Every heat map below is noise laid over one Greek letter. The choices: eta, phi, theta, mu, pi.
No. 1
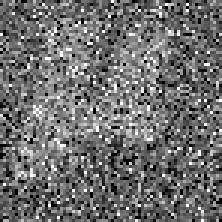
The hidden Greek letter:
mu
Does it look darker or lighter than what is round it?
lighter
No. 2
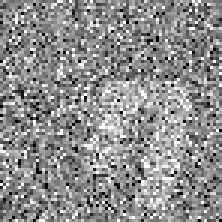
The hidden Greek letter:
eta
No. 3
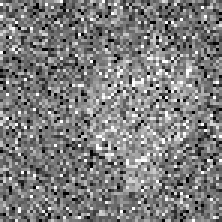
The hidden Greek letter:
phi
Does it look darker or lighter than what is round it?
lighter
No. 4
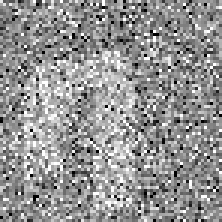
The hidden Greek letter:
eta
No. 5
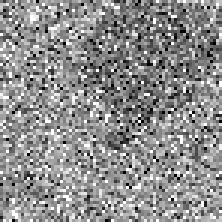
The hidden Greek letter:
phi
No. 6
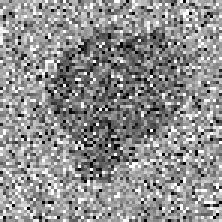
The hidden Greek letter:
phi
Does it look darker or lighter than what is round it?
darker
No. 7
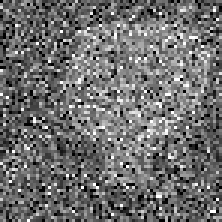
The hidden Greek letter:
phi
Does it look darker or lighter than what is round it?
lighter
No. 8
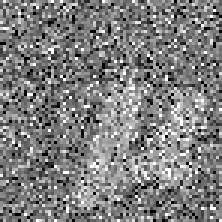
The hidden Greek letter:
mu
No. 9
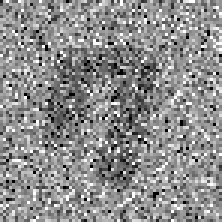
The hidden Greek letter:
eta
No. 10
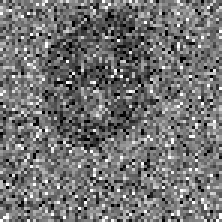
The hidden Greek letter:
theta
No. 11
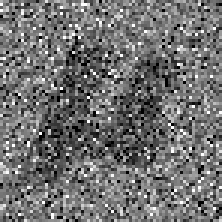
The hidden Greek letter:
mu
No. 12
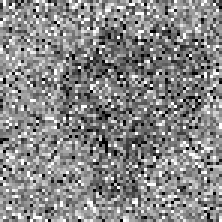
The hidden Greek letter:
phi
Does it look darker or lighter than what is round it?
darker
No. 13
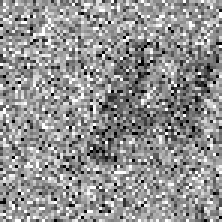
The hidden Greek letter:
mu
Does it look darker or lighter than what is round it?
darker
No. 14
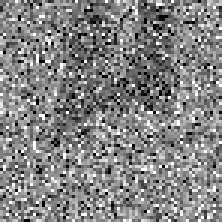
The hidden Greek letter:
mu
